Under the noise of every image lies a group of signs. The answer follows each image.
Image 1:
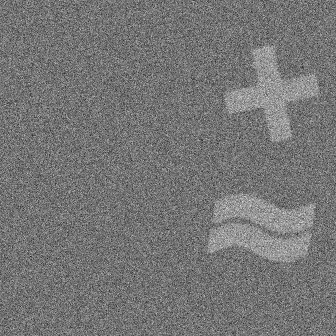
top right: plus sign; bottom right: approximately sign
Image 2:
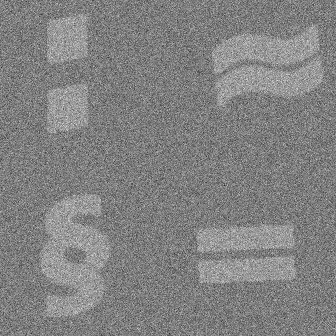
top left: colon; top right: approximately sign; bottom left: section sign; bottom right: equals sign
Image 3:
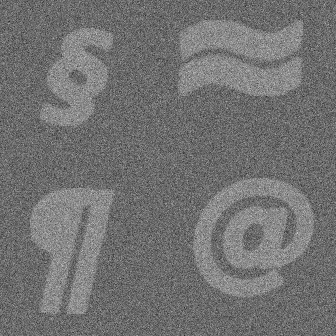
top left: section sign; top right: approximately sign; bottom left: pilcrow; bottom right: at sign
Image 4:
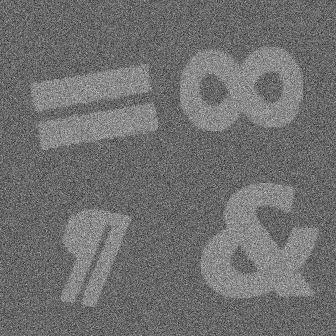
top left: equals sign; top right: infinity sign; bottom left: pilcrow; bottom right: ampersand
